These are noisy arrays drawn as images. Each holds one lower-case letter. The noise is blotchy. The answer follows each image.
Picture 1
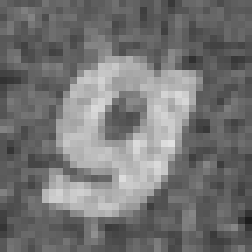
light g
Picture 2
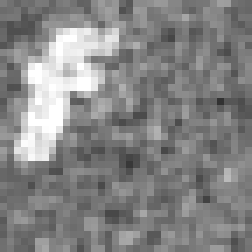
light f
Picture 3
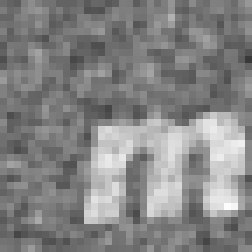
light m
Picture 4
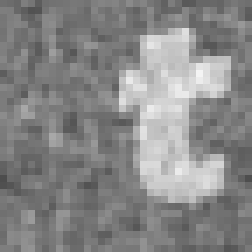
light t
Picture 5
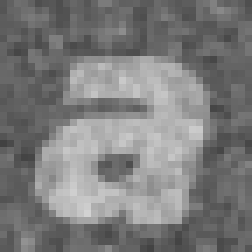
light a
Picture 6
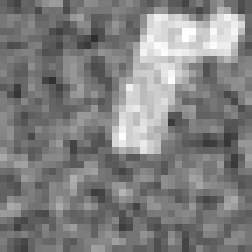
light r
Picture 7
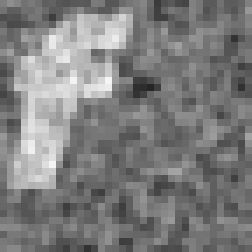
light f
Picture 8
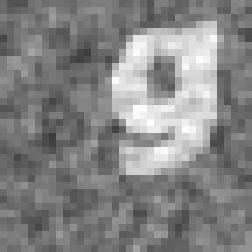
light g
